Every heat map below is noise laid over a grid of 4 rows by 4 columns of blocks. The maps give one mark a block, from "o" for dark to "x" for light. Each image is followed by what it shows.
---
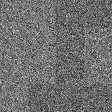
x x o o
x x o x
x x o x
x o o o
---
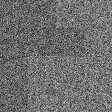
o o x x
o o o x
o x x x
o x x x
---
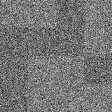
x x o x
o o o x
o x x o
o x x x
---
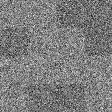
x x o o
o x x o
x x x x
x o o x
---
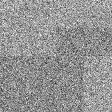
x x x x
x x o o
o o o x
o o o x
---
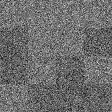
x x x x
o x x o
o x o x
x o o o
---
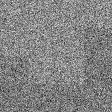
x x x x
x x x o
o x x o
o o o o
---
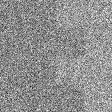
o o x x
o o o x
o o x x
o o o x
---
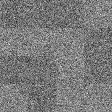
o o o x
x x x o
o o x o
x o x x
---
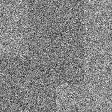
x o o x
x o o x
o o o x
o o x x
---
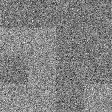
o o o o
x x o o
o x o o
x x o x
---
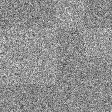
o o x o
x x o x
x x o o
o o o o
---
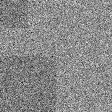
o x x x
x x x x
o o x x
o o x x
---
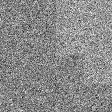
o o x x
o o x x
o o o x
o o o o
